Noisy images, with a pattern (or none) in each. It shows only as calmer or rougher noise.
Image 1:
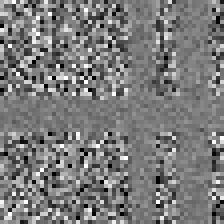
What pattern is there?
bands of rows crossing bands of columns
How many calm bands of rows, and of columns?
1 and 2
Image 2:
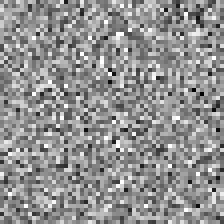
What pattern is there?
only noise
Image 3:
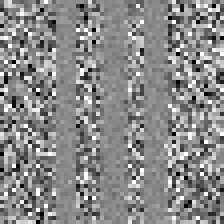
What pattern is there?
bands of columns
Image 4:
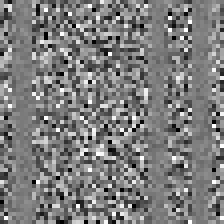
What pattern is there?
bands of columns
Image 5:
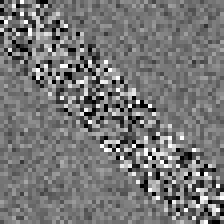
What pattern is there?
a diagonal band
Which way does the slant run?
top left to bottom right
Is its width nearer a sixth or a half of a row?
a half
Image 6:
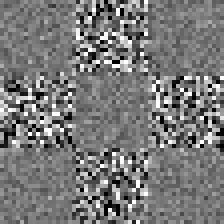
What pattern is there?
a checkerboard
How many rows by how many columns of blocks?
3 by 3
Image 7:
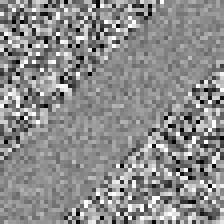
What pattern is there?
a diagonal band
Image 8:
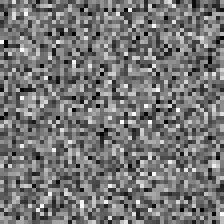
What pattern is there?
only noise
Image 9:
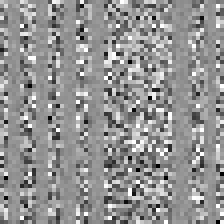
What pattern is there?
bands of columns
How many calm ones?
6
